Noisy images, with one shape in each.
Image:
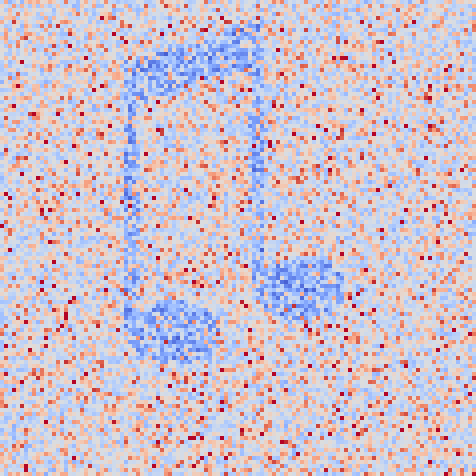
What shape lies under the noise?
pair of musical notes
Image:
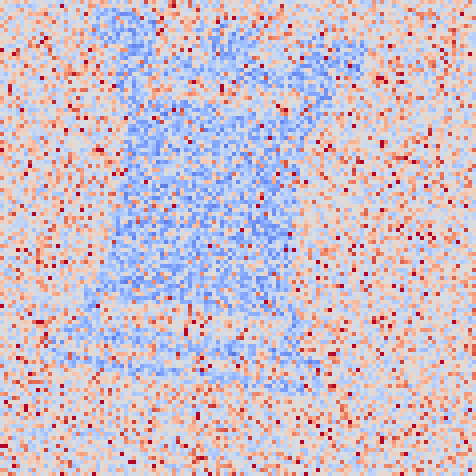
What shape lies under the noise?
chess rook
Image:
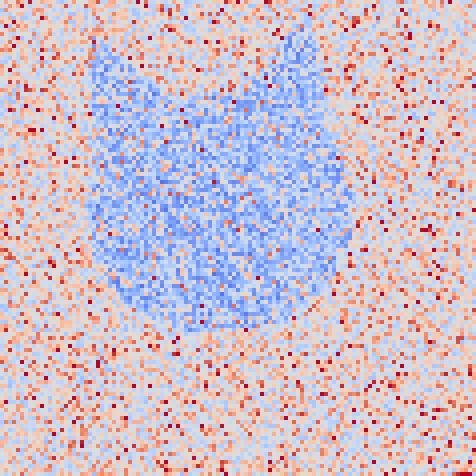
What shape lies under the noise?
cat's head
